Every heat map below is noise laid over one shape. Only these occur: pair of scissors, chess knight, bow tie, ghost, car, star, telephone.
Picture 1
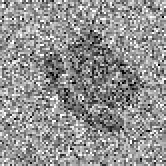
dark telephone
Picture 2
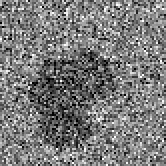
dark car
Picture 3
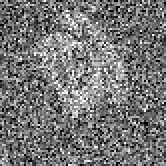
light telephone
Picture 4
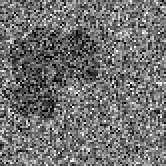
dark car
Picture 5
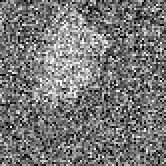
light chess knight
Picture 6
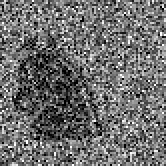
dark chess knight
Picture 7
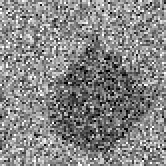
dark ghost
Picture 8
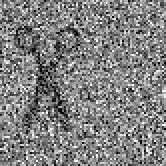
dark pair of scissors
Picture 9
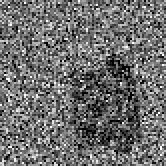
dark telephone
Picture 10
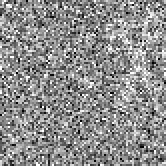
light pair of scissors
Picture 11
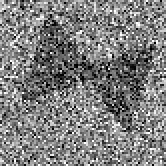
dark bow tie
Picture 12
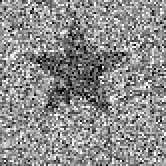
dark star
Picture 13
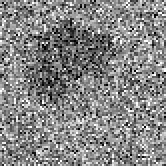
dark car
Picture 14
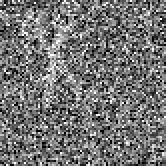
light pair of scissors
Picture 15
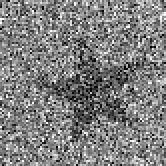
dark star
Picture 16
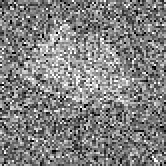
light chess knight
